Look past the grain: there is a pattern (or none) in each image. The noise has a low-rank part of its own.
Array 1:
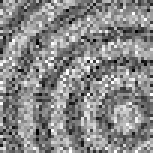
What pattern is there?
rings round one point
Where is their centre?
bottom right
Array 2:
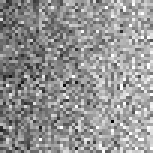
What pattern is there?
a smooth slope
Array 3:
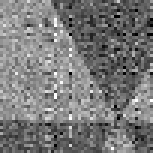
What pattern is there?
spokes from one point
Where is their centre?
bottom right
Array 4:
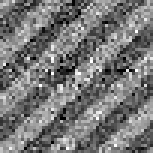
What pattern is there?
diagonal stripes
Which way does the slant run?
bottom left to top right
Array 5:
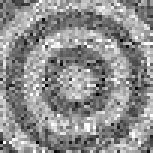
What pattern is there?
rings round one point
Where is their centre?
centre
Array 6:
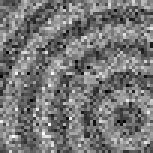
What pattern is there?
rings round one point
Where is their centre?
bottom right
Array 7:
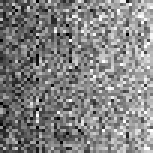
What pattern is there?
a smooth slope
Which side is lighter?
right
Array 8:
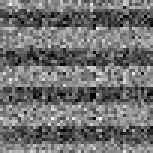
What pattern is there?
horizontal stripes
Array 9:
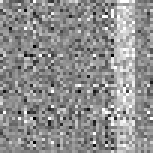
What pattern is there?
one vertical stripe
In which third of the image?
right
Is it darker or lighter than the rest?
lighter
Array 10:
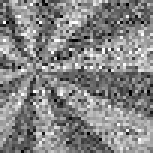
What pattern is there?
spokes from one point
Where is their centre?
middle left
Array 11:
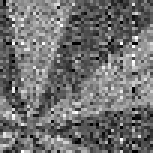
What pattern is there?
spokes from one point
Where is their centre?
bottom left
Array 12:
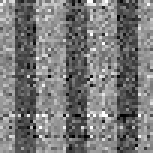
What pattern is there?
vertical stripes
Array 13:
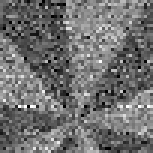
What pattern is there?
spokes from one point
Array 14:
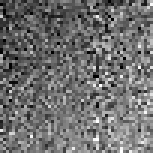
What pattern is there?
a smooth slope
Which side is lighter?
bottom right
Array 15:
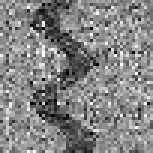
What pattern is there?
a wavy band
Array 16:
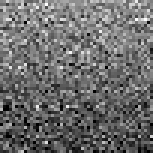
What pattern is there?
a smooth slope
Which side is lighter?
top
